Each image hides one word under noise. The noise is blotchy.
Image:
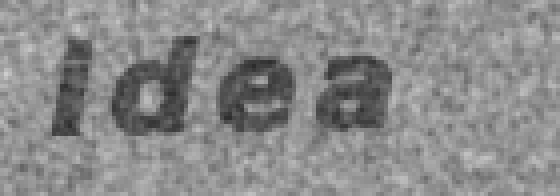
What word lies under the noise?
idea
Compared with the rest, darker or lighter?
darker
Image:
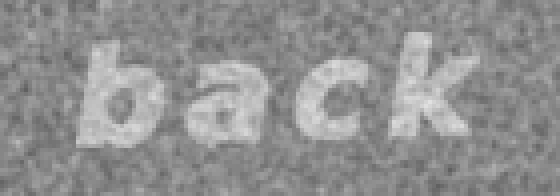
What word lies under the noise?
back
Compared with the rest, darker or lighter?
lighter
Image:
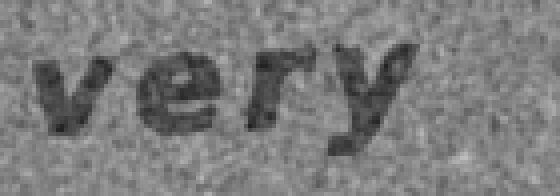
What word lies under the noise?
very
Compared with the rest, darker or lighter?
darker
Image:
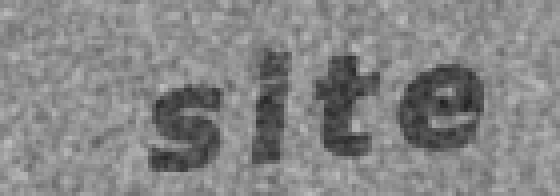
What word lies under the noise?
site
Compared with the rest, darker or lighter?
darker
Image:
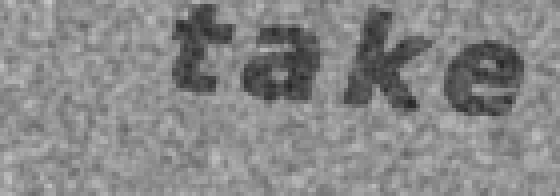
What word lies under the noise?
take
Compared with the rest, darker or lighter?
darker
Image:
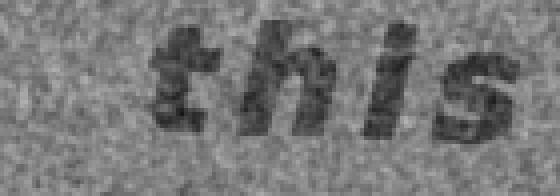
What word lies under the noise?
this
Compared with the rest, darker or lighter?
darker
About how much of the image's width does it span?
two thirds
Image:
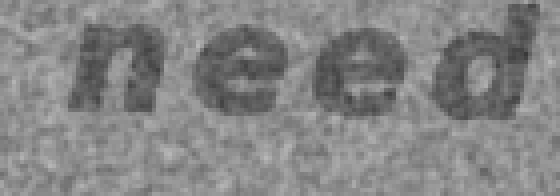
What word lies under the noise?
need
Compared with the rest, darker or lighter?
darker
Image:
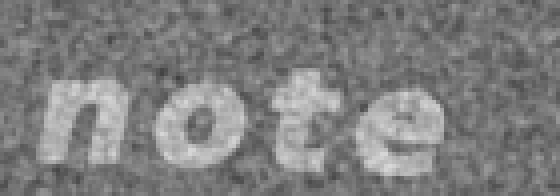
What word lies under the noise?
note
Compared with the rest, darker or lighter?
lighter
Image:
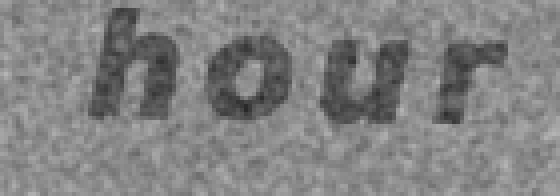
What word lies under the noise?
hour
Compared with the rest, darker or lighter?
darker
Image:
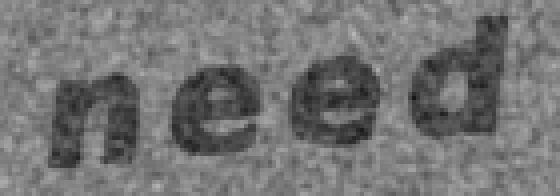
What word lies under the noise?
need
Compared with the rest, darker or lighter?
darker
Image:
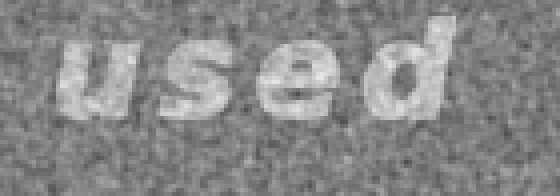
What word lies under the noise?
used
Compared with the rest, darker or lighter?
lighter
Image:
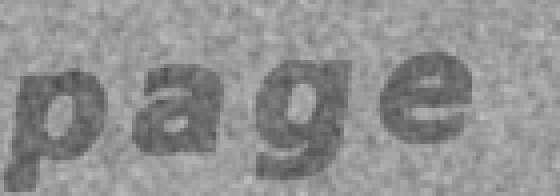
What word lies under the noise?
page
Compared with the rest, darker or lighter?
darker
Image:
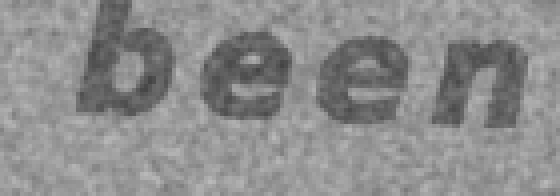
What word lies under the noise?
been
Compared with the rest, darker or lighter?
darker
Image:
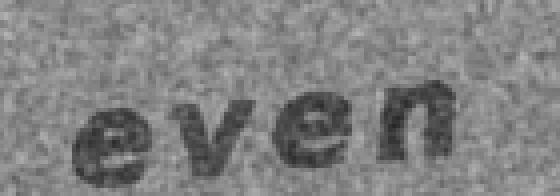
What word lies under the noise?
even
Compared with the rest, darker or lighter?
darker
